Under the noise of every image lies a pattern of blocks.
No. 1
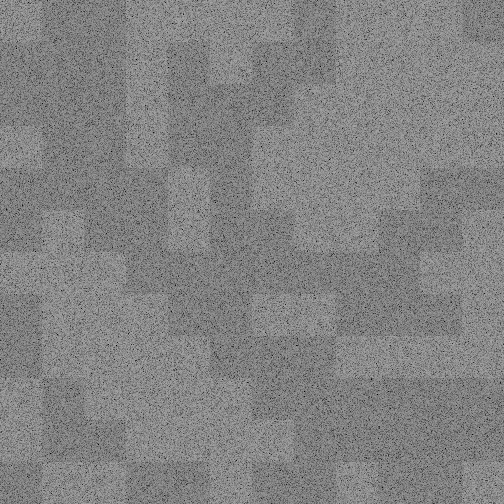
mirrored about the diagonal from the bottom left
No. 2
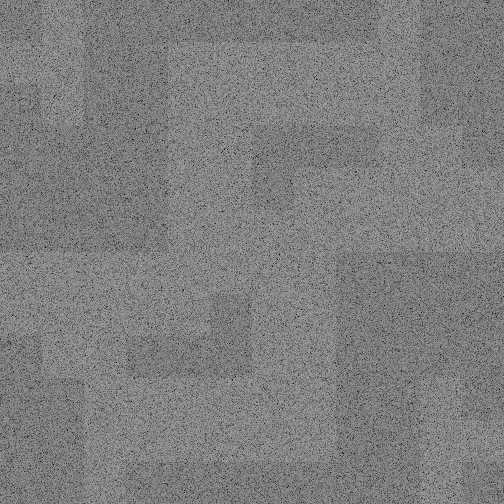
the same after a half turn
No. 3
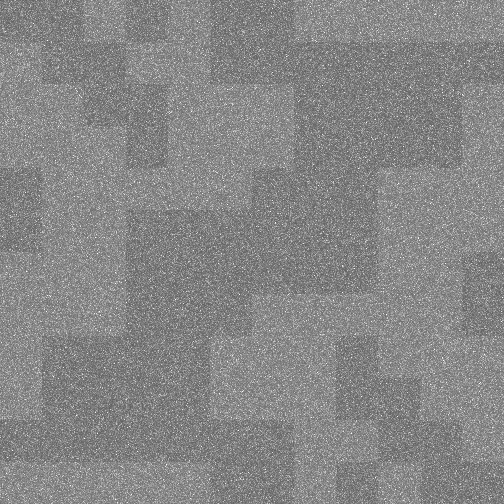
the same after a half turn
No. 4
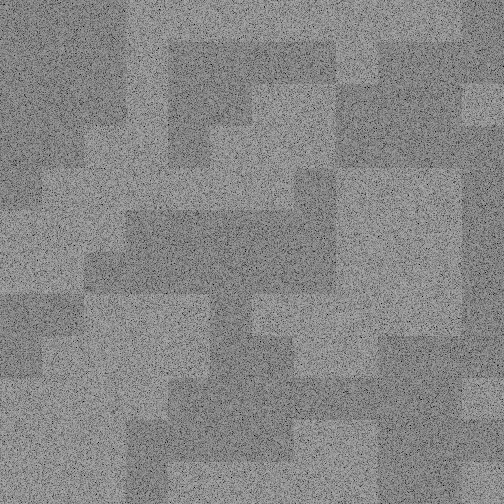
no symmetry
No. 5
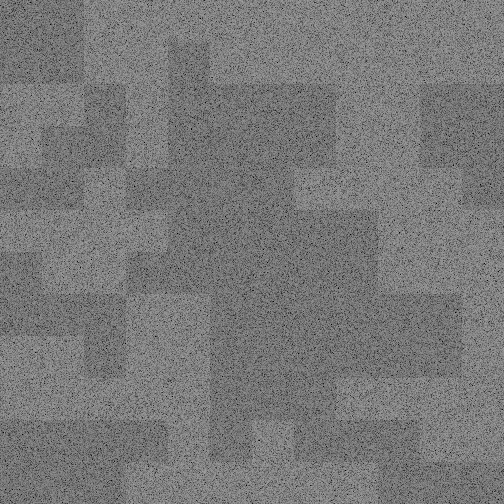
no symmetry
